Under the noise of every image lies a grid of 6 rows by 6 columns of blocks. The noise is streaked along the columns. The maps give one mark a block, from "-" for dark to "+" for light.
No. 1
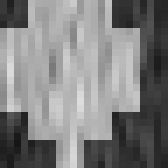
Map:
- + + + - -
+ + + + + -
+ + + + + -
+ + + + + -
- + + + - -
- - + - - -
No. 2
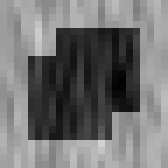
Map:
+ + + + + +
+ + - - - +
+ - - - - +
+ - - - - +
+ - - - + +
+ + + + + +
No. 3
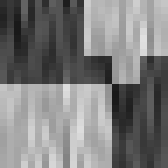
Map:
- - - + + +
- - - + + +
- - - - + -
+ + + + - -
+ + + + - -
+ + + + - -
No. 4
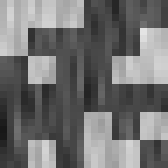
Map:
+ + + - - -
+ - - - - +
- + - - + +
- - - - - -
- - - + - +
- + - + + -
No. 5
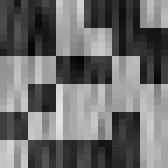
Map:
- - + - - +
- - + + - -
+ + - - + -
+ - + + + +
- + + + - +
+ - - - - +
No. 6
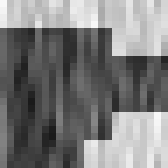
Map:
+ + + + + +
- - - - + +
- - - - - -
- - - - - -
- - - - + +
- - - + + +
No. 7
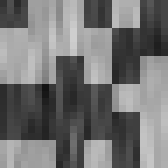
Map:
- + + - + -
+ + + + - -
+ + - + - +
- - - - + +
- - - - - +
+ + - + - +
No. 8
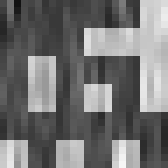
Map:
- - - - - +
- - - + + +
- + - - - +
- + - + - +
- - - - - -
+ - + - + -
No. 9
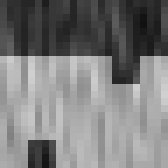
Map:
- - - - - -
- - - - - -
+ + + + - +
+ + + + + +
+ + + + + +
+ - + + + +
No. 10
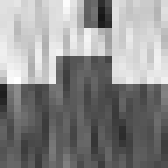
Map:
+ + + - + +
+ + + + + +
+ + - - + +
- - - - - -
- - - - - -
- - - - - -
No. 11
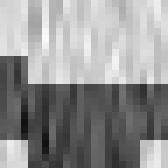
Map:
+ + + + + +
+ + + + + +
- + + + + +
- - - - - -
- - - - - -
+ - - - - +
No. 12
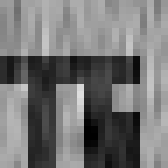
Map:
+ + + + + +
+ + + + + +
- - - - - +
+ - + - + +
+ - + - - +
+ - + - - +
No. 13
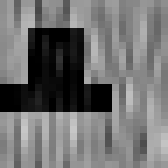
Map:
+ + + + + +
+ - - + + +
+ - - + + +
- - - - + +
+ + + + + +
+ + + + + +
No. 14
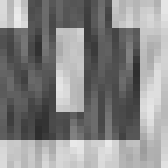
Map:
+ - - - + +
- - + - - +
- - + - - +
- - + - - +
- - - - - +
+ + + + + +
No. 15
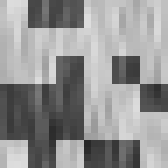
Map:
+ - - + + +
+ + + + + +
+ + - + - +
- - - + + -
- - - + + +
+ - + - - +
